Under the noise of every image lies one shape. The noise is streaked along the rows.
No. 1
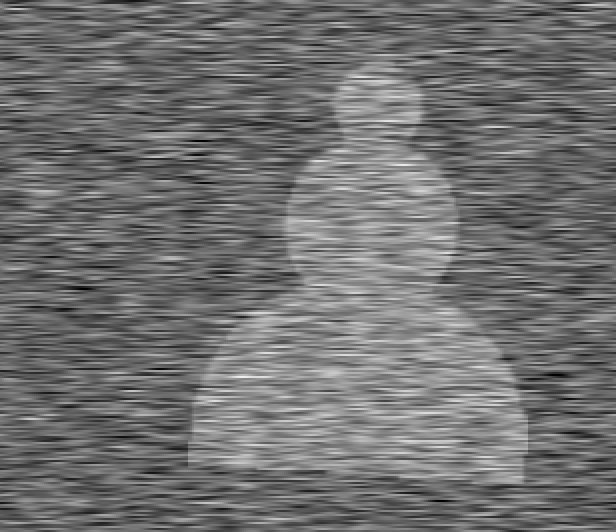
chess pawn
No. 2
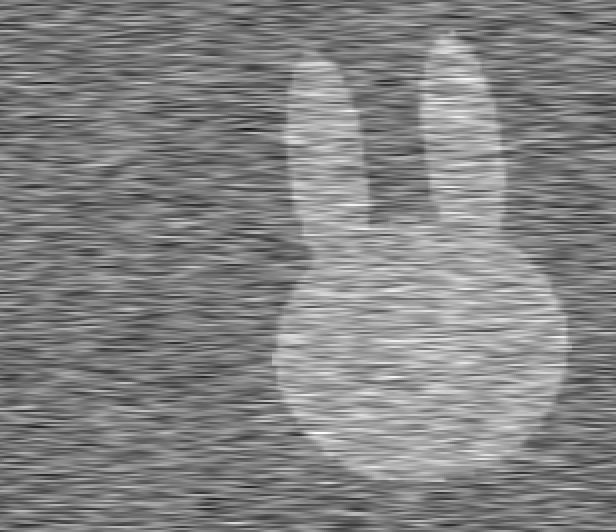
rabbit's head
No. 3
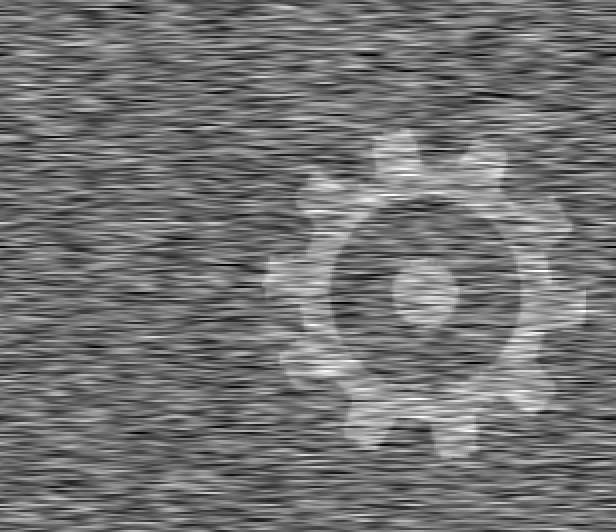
gear
